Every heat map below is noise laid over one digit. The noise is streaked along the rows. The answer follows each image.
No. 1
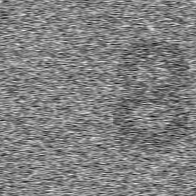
8
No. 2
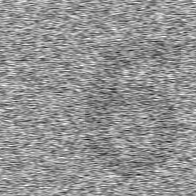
6
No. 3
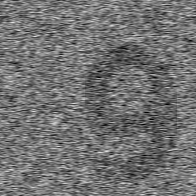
9
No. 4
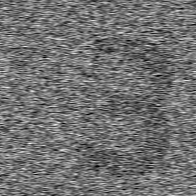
3
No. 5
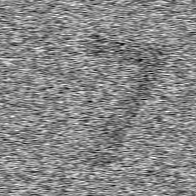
7
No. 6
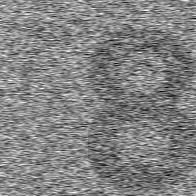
8
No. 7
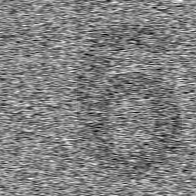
6
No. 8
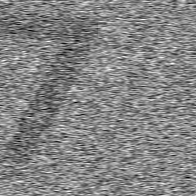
7
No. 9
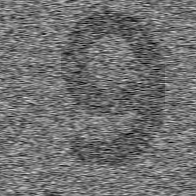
9
